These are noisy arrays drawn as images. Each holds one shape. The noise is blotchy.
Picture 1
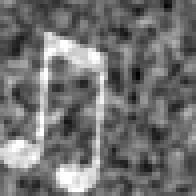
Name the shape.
pair of musical notes
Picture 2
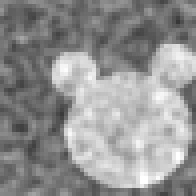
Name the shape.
bear's head
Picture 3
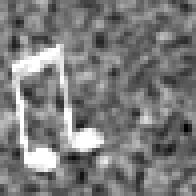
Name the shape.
pair of musical notes
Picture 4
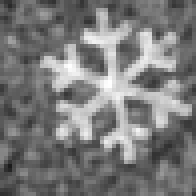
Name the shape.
snowflake
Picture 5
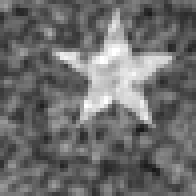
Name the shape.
star
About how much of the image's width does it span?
two thirds
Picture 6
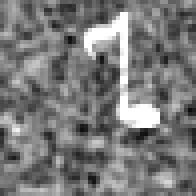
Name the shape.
musical note
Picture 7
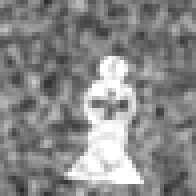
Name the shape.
chess bishop
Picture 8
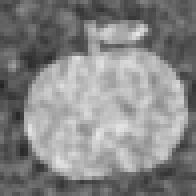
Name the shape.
apple
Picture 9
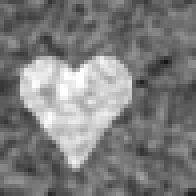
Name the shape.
heart
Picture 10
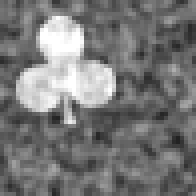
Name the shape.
club
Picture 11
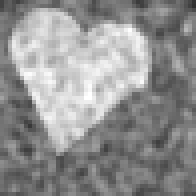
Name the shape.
heart
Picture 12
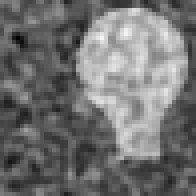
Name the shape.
light bulb
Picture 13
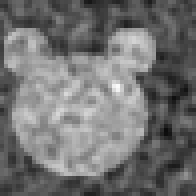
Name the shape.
bear's head
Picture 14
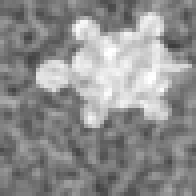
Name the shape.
turtle
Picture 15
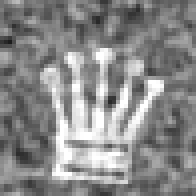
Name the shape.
chess queen
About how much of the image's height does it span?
two thirds
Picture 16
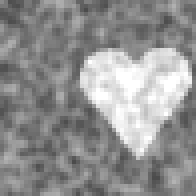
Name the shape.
heart
